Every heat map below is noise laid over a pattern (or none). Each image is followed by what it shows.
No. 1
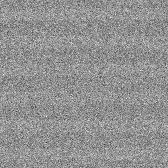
horizontal stripes
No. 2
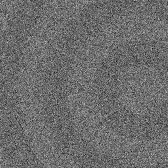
rings round one point
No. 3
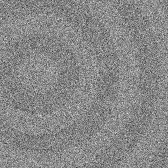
rings round one point
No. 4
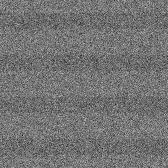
horizontal stripes
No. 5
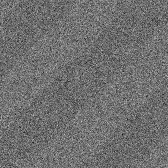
diagonal stripes
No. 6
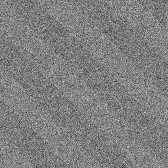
diagonal stripes
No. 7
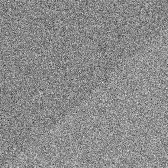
a sharp edge
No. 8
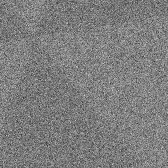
spokes from one point
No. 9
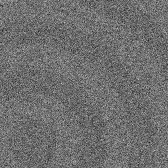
rings round one point
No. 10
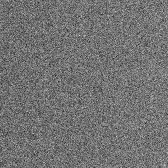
a smooth slope
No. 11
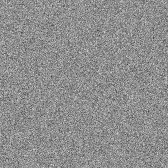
only noise
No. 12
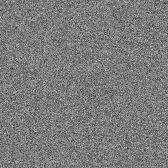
only noise
